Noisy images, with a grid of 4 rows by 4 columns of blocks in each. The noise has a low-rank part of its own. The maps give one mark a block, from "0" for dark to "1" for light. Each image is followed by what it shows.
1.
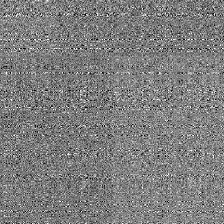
1 0 0 0
0 0 1 1
0 0 1 1
0 0 1 1
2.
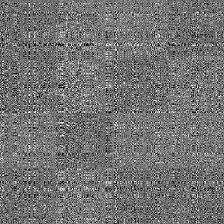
0 1 1 0
0 1 0 1
1 0 1 1
0 1 0 0
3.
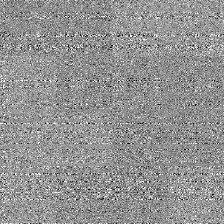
0 0 1 1
1 0 0 0
1 1 0 0
1 0 0 1
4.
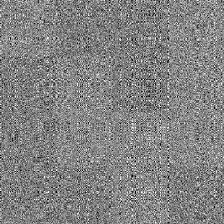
1 0 0 1
0 1 0 1
0 1 1 1
0 0 1 0
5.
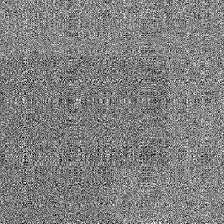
1 1 1 1
0 0 0 1
0 0 0 1
0 0 1 1
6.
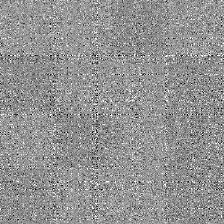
1 1 0 1
0 1 1 0
1 0 1 0
0 1 1 0
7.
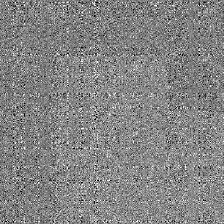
0 0 0 0
0 1 1 0
0 1 1 1
0 1 1 1
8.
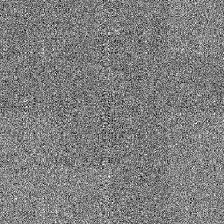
0 0 0 1
0 0 0 0
1 0 0 1
1 1 0 1
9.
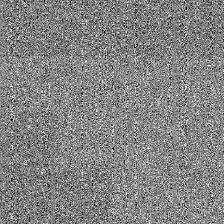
0 0 0 0
1 1 1 1
0 1 1 1
0 0 1 1
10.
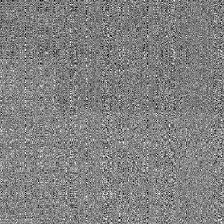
0 0 0 0
1 0 0 0
1 1 1 1
1 1 1 1
